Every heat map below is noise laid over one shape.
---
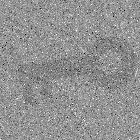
key
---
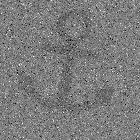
anchor
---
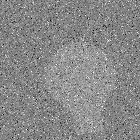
light bulb
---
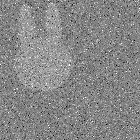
rabbit's head
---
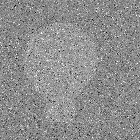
light bulb
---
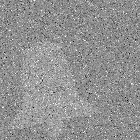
bell
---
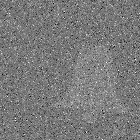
bell
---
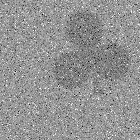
club
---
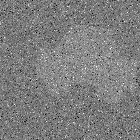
car
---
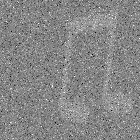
pair of musical notes
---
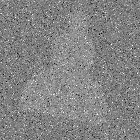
chess pawn
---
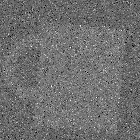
cup
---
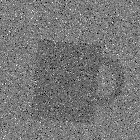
cup
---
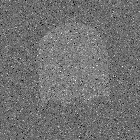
ghost
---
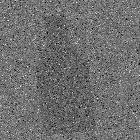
bottle
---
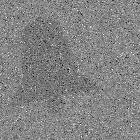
bell
